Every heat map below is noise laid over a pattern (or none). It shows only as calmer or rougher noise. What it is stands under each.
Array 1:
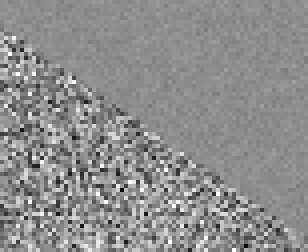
a sharp edge
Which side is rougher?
bottom left
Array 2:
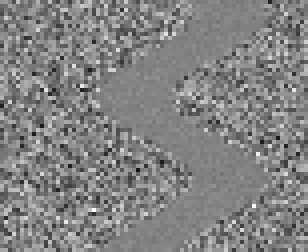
a wavy band
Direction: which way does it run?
top to bottom
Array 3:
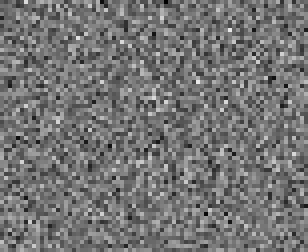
only noise
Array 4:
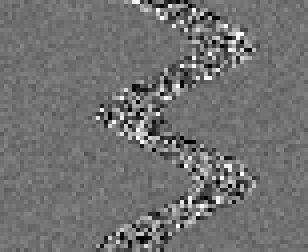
a wavy band
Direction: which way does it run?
top to bottom
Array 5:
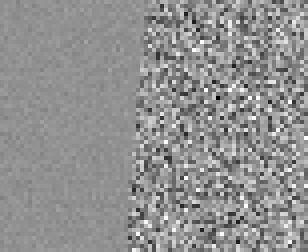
a sharp edge
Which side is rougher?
right
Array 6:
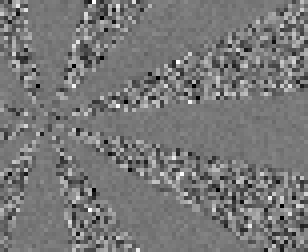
spokes from one point
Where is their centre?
middle left
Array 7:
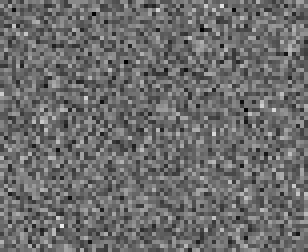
only noise
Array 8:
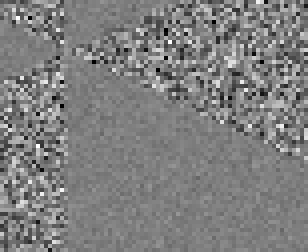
spokes from one point
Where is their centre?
top left
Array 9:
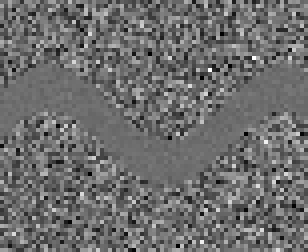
a wavy band
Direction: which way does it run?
left to right
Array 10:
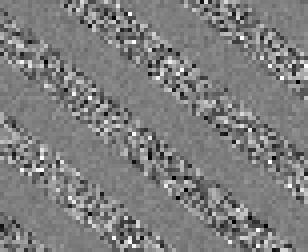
diagonal stripes
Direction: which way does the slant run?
top left to bottom right
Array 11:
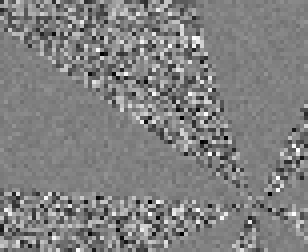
spokes from one point
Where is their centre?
bottom right
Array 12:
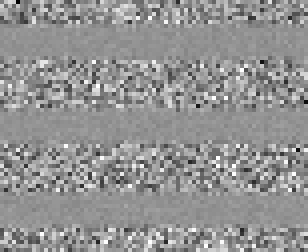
horizontal stripes
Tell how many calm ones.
3
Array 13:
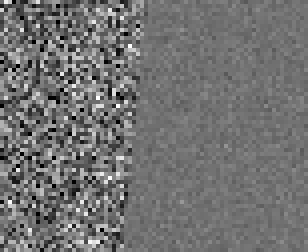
a sharp edge
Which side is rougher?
left
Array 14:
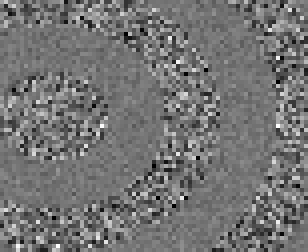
rings round one point
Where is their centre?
middle left
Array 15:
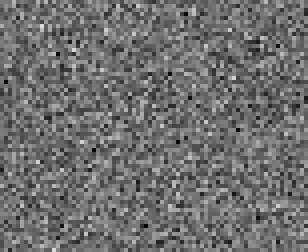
only noise
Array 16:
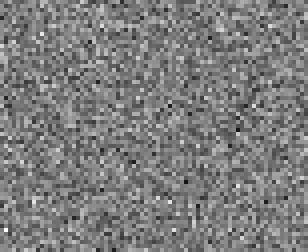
only noise
